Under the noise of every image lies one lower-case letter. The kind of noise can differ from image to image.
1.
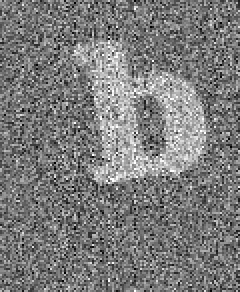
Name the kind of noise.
columns of uneven size
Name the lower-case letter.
b
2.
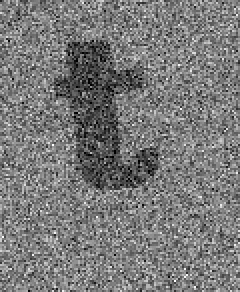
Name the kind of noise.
independent entries
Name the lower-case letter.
t
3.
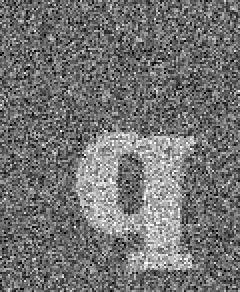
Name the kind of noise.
independent entries
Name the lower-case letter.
q
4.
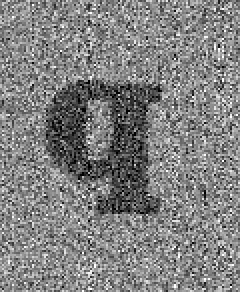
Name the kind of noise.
columns of uneven size
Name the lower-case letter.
q
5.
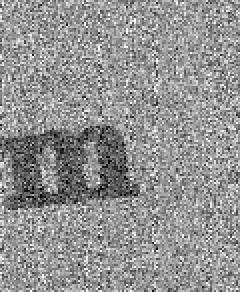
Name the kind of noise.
columns of uneven size
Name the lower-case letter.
m
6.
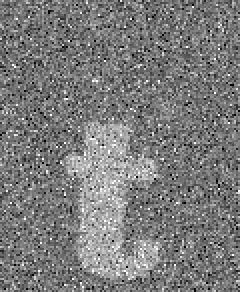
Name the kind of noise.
heavy tails
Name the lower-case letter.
t
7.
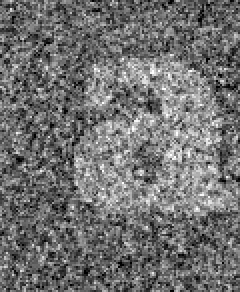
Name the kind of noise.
blotchy
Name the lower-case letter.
a
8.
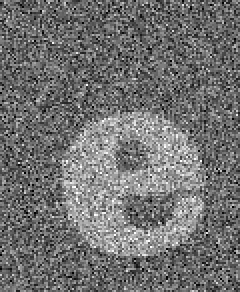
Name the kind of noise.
independent entries
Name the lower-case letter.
e
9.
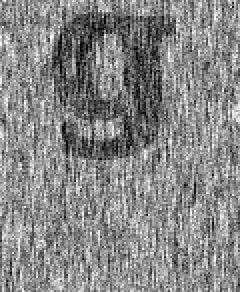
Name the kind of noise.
streaked along the columns
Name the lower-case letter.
g
